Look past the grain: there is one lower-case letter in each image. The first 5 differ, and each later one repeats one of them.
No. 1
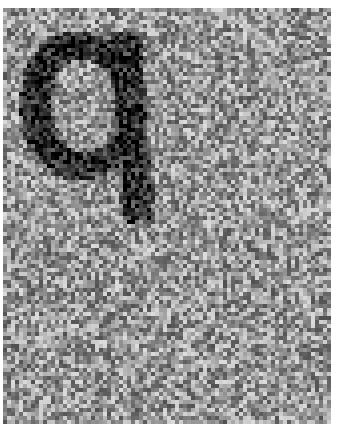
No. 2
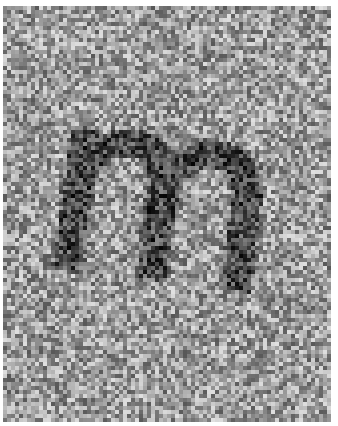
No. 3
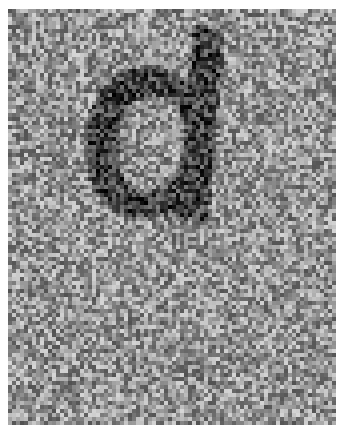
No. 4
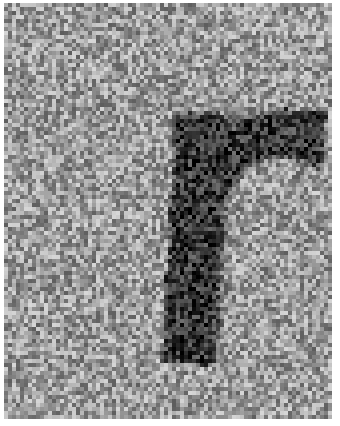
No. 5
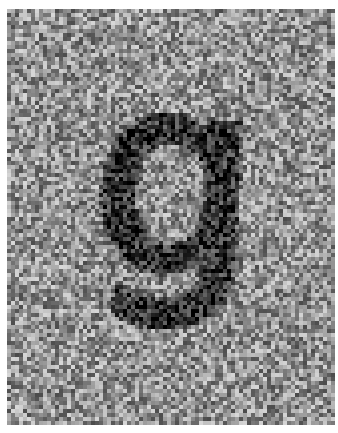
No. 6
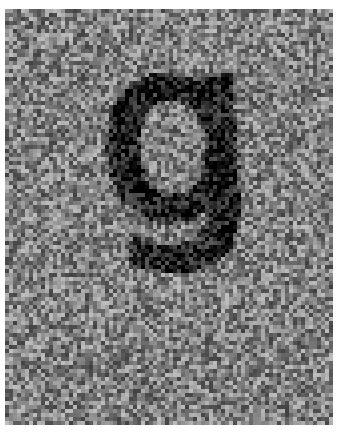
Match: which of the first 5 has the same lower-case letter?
5
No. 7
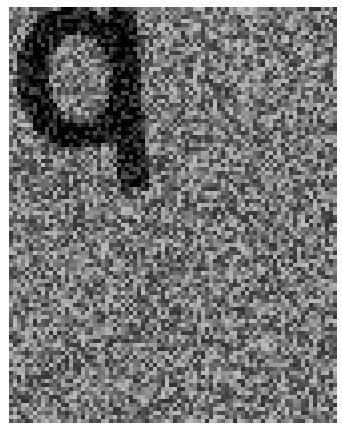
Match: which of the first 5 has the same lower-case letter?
1
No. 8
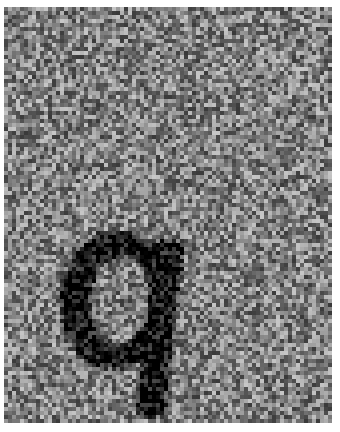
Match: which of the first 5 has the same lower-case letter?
1
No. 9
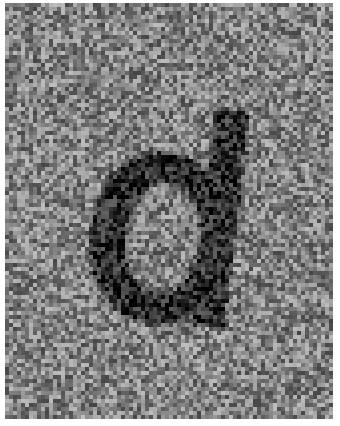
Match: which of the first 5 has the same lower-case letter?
3
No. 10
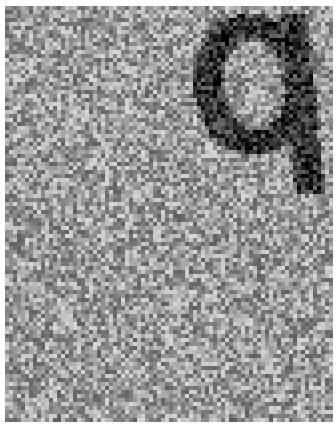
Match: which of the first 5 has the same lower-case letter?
1
